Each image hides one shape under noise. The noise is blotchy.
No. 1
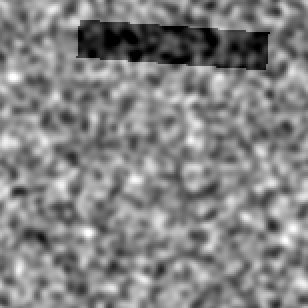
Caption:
dark bar
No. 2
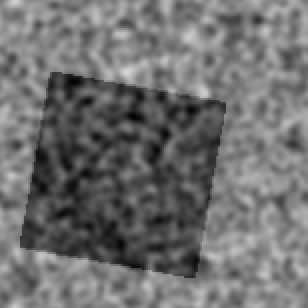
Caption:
dark square
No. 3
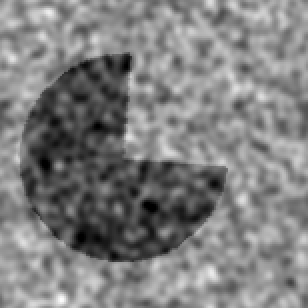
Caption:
dark disc with a wedge cut out
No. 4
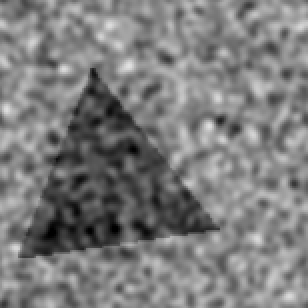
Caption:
dark triangle
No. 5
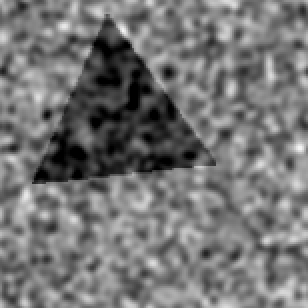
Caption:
dark triangle
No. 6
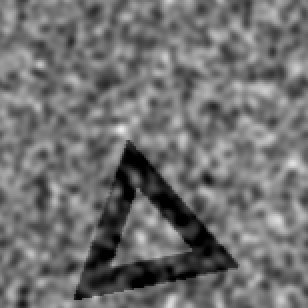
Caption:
dark triangle frame
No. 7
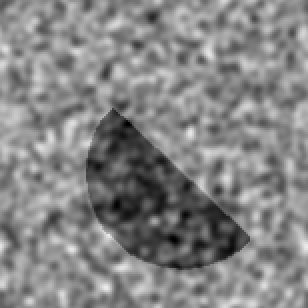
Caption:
dark half disc
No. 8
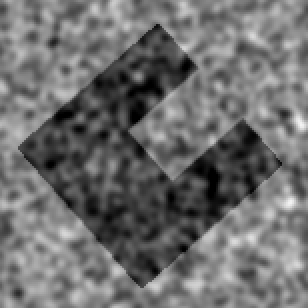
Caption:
dark square with a notch
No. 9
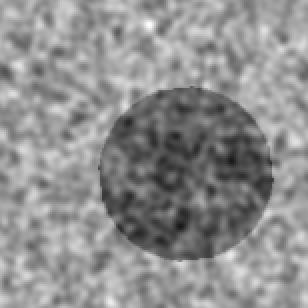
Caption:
dark disc
